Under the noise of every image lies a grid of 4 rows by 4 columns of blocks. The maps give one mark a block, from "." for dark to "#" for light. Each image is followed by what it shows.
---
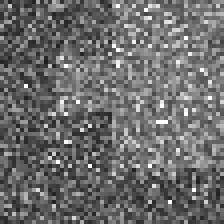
. . # #
. # # #
. . # #
. . . .
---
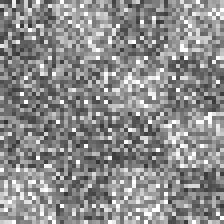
. # . #
. . # .
. . . #
# . # .
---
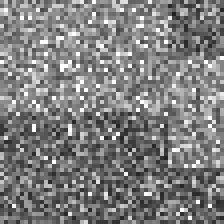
# # # .
# # # #
. . . #
. . . .
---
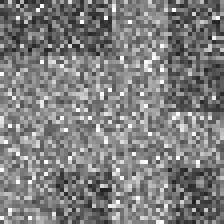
. . # .
# # # .
# # # #
# . # .
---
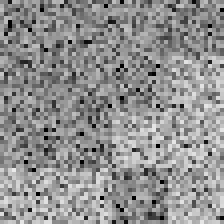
. . . .
. . . #
. . # #
# # . #
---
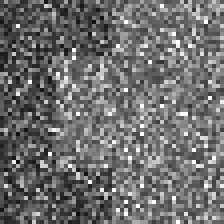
. . # #
. # # #
. # # #
. . # #
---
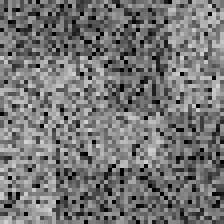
. . . #
# # . #
# # # .
# . . .
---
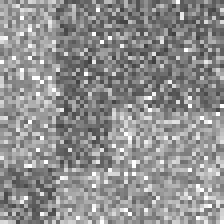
# . . .
# . . .
# . # #
. # # #
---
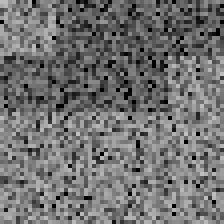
# . . .
. . . #
# # # #
# # # #
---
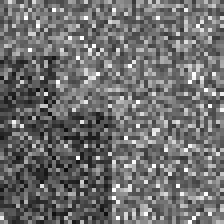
# # # #
. # # #
. . # #
. . # #
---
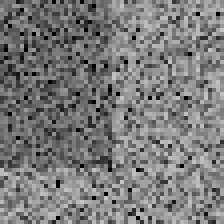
. . # #
. . # #
. . # #
# # # #
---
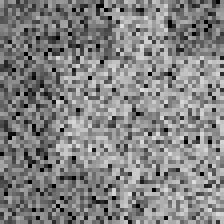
. . # .
. # # #
. # # #
. . # #
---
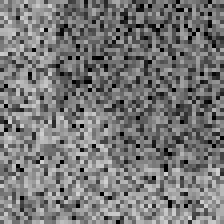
# . . .
# . . .
# # . .
# # # #
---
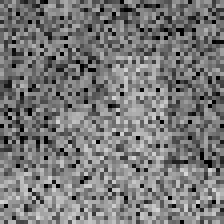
. . . .
. . # .
. # # .
# # # #
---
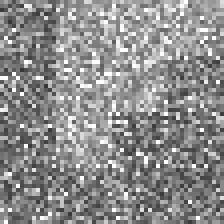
. # # #
. # # .
. # . .
. . . .
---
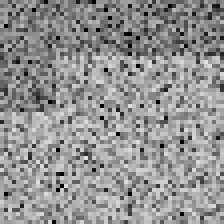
. . . .
. # # #
# # # #
# # # #
